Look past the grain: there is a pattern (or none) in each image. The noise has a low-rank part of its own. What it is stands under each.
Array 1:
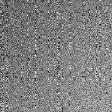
a smooth slope
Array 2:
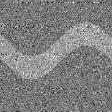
a wavy band
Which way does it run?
left to right
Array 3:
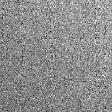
a smooth slope
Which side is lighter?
top right
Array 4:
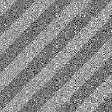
diagonal stripes
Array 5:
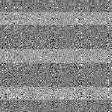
horizontal stripes
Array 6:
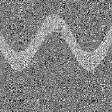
a wavy band
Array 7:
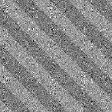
diagonal stripes
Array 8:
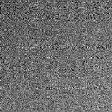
a smooth slope
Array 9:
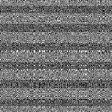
horizontal stripes
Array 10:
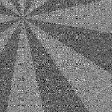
spokes from one point
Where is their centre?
top left
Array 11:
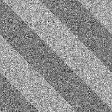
diagonal stripes
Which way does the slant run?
top left to bottom right
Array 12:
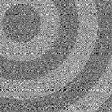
rings round one point
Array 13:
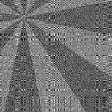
spokes from one point
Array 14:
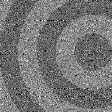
rings round one point
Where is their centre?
middle right
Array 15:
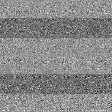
horizontal stripes
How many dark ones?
2
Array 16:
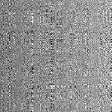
a smooth slope
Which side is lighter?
right
